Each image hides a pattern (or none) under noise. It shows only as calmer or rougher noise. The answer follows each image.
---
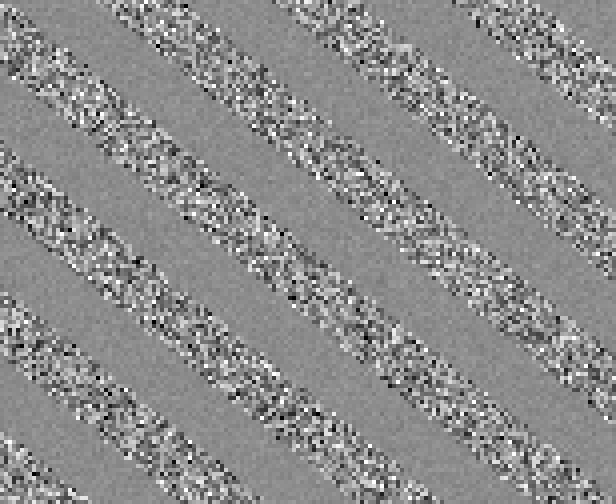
diagonal stripes
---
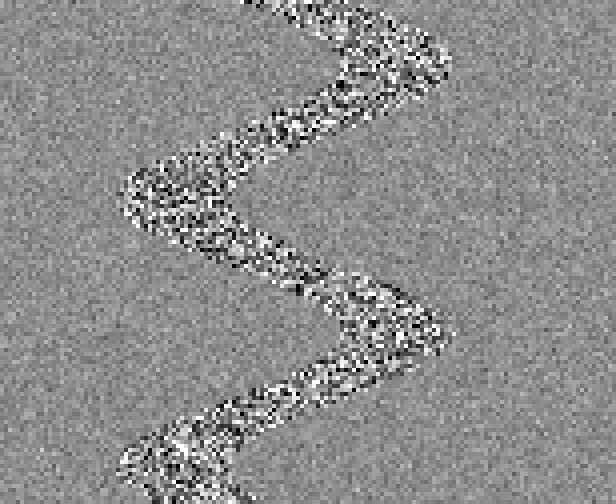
a wavy band
